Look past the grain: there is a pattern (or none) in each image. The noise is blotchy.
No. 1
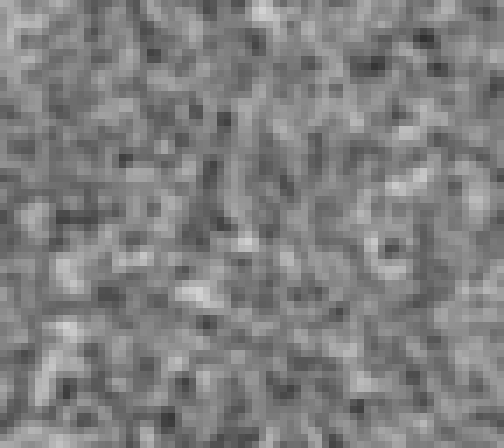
only noise
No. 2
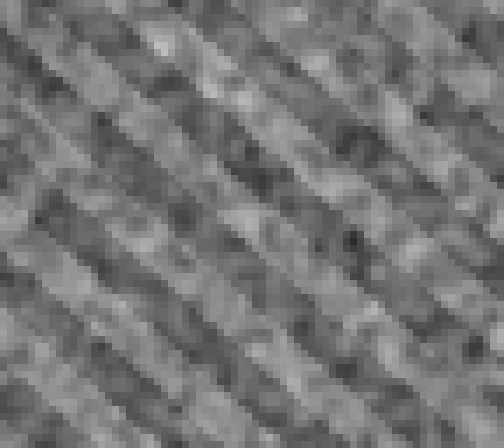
diagonal stripes
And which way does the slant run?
top left to bottom right
